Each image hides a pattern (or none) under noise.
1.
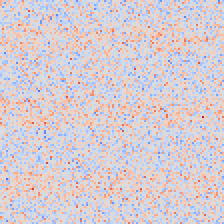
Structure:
horizontal stripes
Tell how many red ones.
3
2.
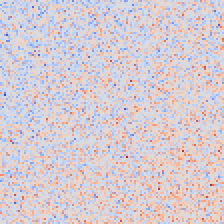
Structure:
a smooth slope
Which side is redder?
bottom right
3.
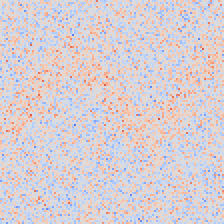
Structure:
a wavy band
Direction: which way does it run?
left to right
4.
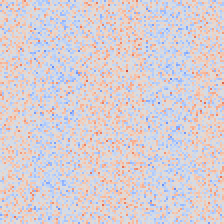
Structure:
vertical stripes
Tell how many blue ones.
2
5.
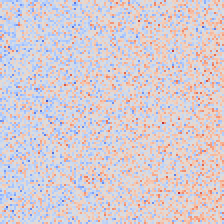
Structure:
a smooth slope
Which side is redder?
right
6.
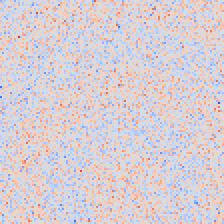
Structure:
rings round one point
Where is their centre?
bottom middle
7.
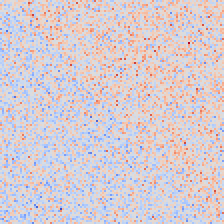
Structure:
a sharp edge
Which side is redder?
top right
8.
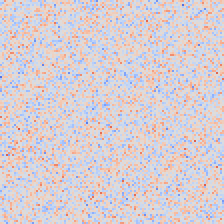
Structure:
diagonal stripes
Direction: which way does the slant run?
bottom left to top right
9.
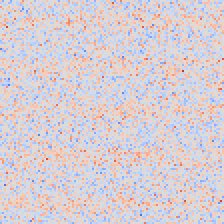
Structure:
horizontal stripes
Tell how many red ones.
5
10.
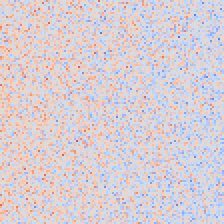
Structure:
a smooth slope
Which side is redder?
left
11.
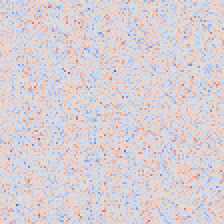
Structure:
vertical stripes
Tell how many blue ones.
6
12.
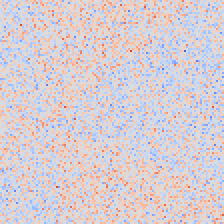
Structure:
spokes from one point
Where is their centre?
middle left
